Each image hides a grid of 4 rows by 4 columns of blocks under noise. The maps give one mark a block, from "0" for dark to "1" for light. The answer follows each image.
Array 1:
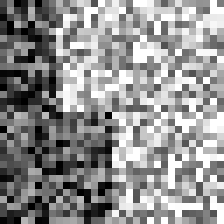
0 1 1 1
0 1 1 1
0 0 1 1
0 0 1 1
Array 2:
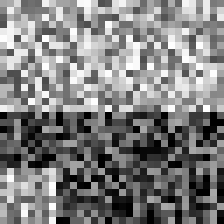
1 1 1 1
1 1 1 1
0 0 0 0
1 0 0 0
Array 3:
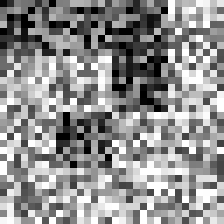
0 0 0 1
1 1 0 1
1 0 1 1
1 1 1 1
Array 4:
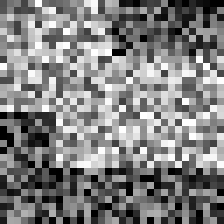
1 1 0 0
1 1 1 1
0 1 1 1
0 0 0 0
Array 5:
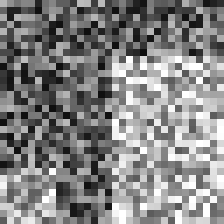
0 0 0 0
0 0 1 1
0 0 1 1
1 0 1 1
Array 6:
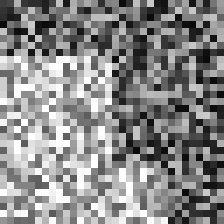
0 0 0 0
1 1 0 0
1 1 0 0
1 1 1 0
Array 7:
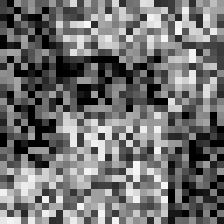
0 1 1 1
0 0 0 1
0 1 1 0
1 1 1 0
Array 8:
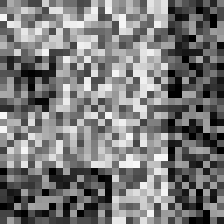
1 1 1 0
0 1 1 0
1 1 1 0
0 0 1 0
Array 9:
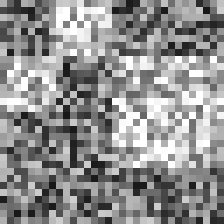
0 1 0 0
1 0 1 1
0 0 1 1
0 0 0 0
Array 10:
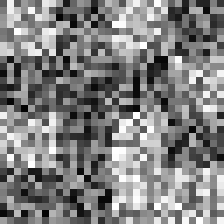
1 0 1 0
0 0 0 1
1 0 1 0
0 0 1 1
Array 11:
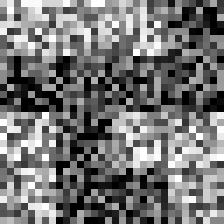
1 1 1 0
0 0 0 0
1 0 1 1
1 0 0 1
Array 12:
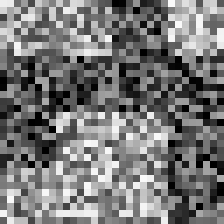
1 1 0 1
0 0 0 0
0 1 1 0
1 1 1 0
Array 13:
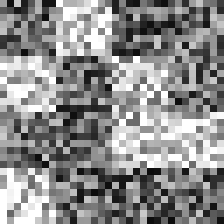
0 1 0 0
1 0 1 0
0 0 1 1
1 0 0 0
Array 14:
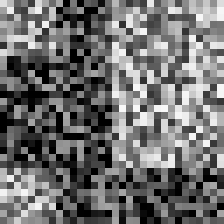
1 0 1 1
0 0 1 1
0 0 1 1
1 0 0 0
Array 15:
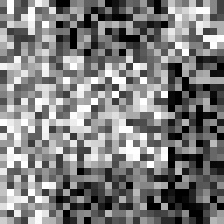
1 0 0 1
1 1 1 0
1 1 1 0
1 0 0 0
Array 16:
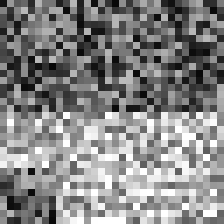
0 0 0 0
0 0 0 0
1 1 1 1
0 1 1 1
